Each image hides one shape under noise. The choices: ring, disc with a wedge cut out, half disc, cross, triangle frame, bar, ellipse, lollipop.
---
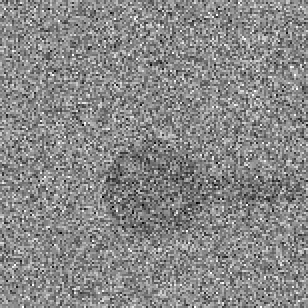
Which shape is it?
lollipop
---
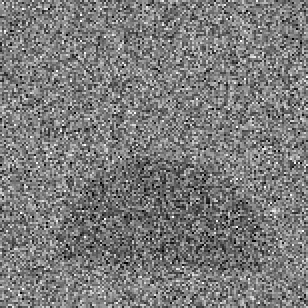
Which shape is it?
half disc
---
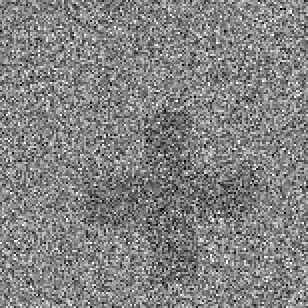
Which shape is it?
cross
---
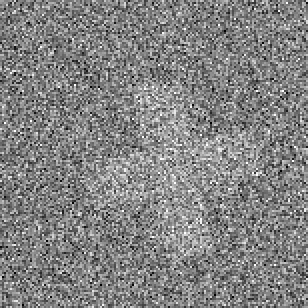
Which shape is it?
cross
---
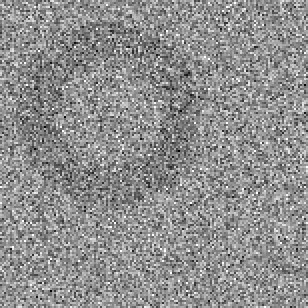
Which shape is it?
ring
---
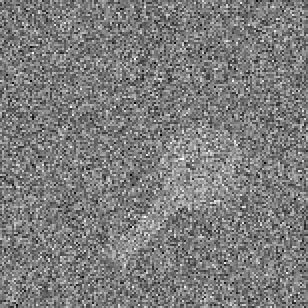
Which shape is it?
lollipop
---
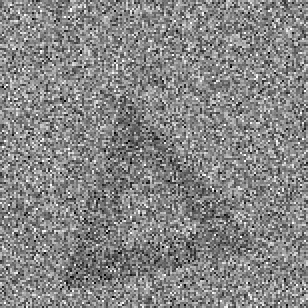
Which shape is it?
triangle frame
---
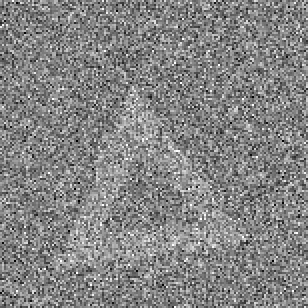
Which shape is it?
triangle frame
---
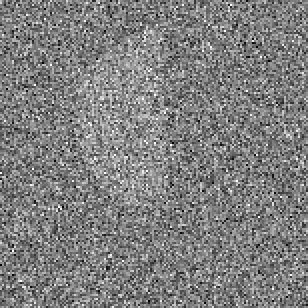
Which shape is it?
half disc
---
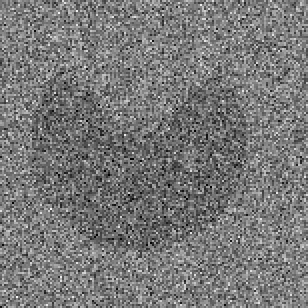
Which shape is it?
disc with a wedge cut out
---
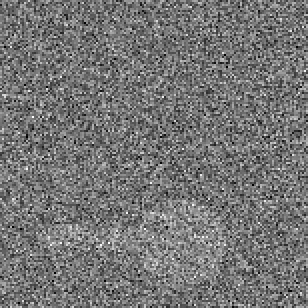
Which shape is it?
lollipop
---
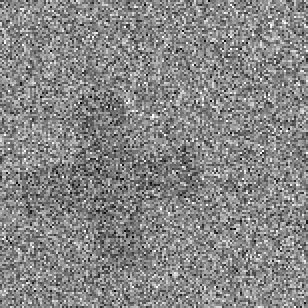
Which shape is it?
cross
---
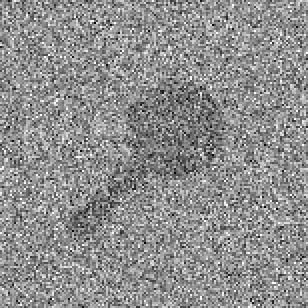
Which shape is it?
lollipop
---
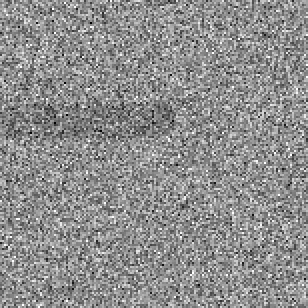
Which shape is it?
bar
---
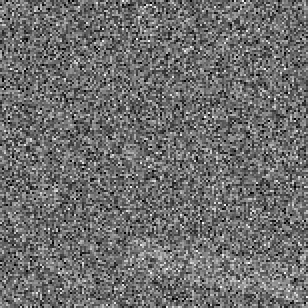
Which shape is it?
bar
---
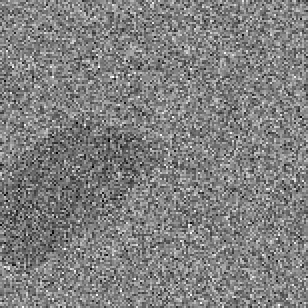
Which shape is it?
half disc
